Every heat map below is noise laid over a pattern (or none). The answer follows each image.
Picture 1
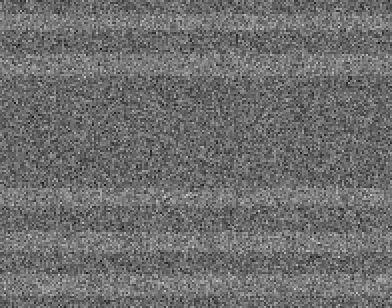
bands of rows
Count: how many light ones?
5
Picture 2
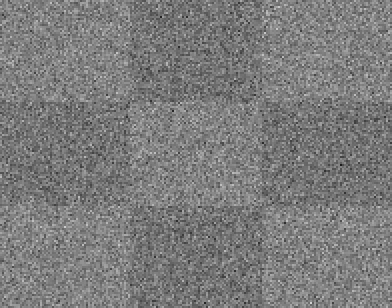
a checkerboard
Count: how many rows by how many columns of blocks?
3 by 3
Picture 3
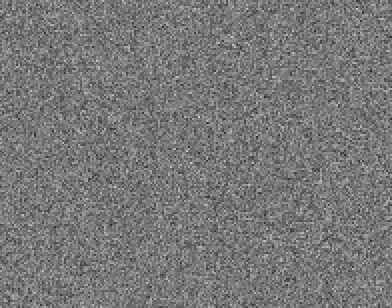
only noise
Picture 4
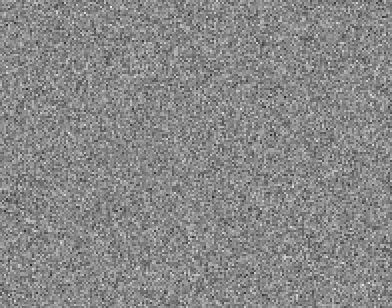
only noise
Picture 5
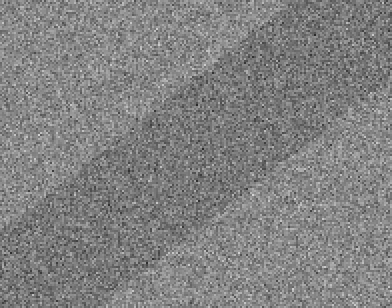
a diagonal band
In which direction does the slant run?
bottom left to top right
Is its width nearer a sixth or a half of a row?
a half
